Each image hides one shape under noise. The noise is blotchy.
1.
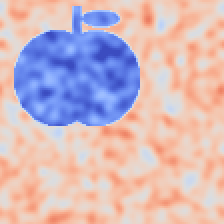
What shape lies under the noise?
apple
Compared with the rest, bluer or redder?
bluer
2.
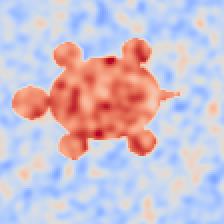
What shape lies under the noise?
turtle
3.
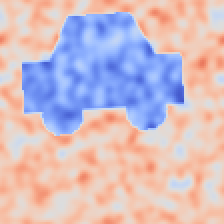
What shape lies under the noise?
car
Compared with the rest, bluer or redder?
bluer
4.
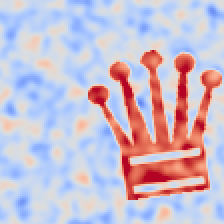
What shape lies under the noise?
chess queen
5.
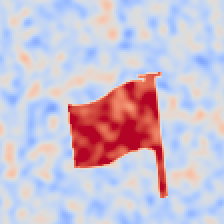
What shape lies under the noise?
flag
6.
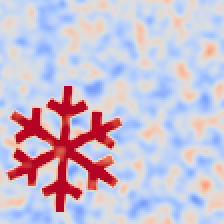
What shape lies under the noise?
snowflake
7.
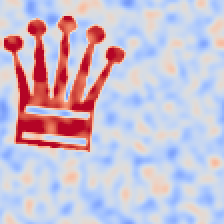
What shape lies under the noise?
chess queen
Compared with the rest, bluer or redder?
redder
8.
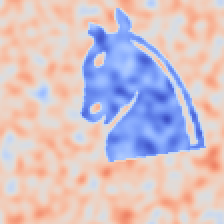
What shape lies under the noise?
chess knight
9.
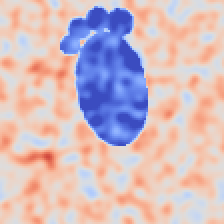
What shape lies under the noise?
footprint
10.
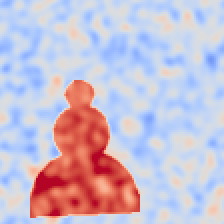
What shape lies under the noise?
chess pawn
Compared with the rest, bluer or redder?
redder
